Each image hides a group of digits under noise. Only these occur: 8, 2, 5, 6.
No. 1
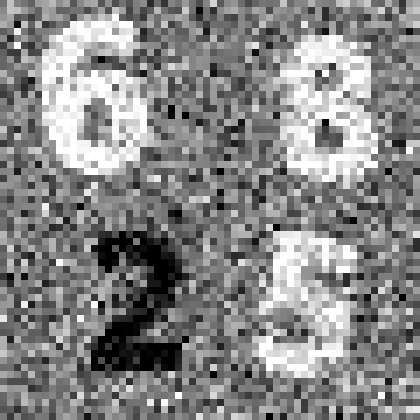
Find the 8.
top right
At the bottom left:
2
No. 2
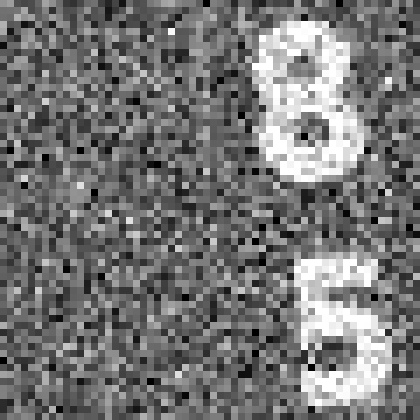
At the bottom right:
5
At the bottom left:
nothing
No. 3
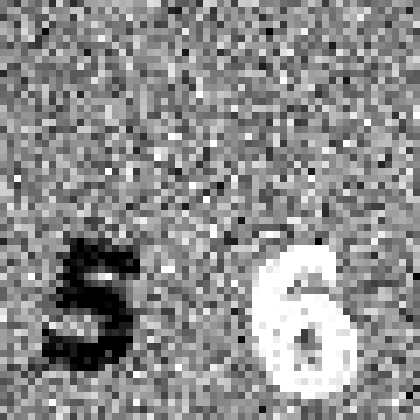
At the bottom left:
5
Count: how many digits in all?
2
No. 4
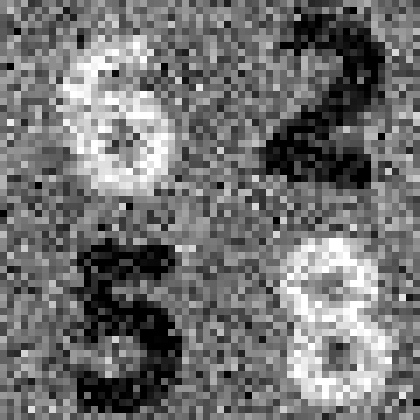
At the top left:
6
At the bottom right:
8
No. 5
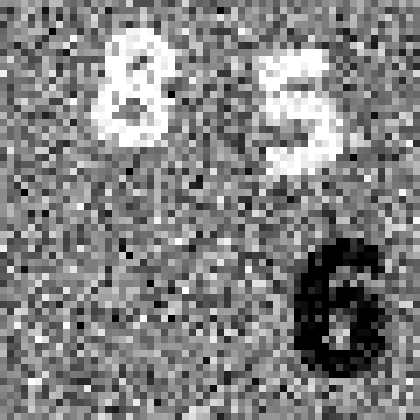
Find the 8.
top left
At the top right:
5
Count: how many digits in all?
3
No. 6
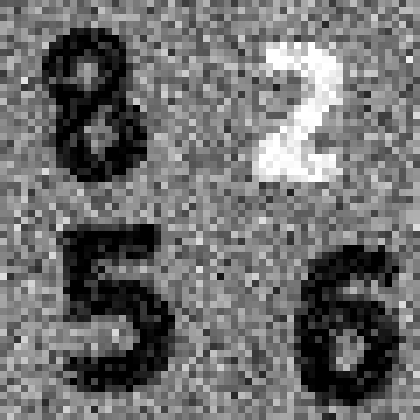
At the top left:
8
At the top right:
2
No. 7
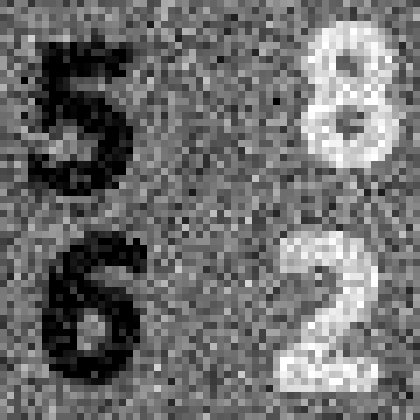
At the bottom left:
6
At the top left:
5
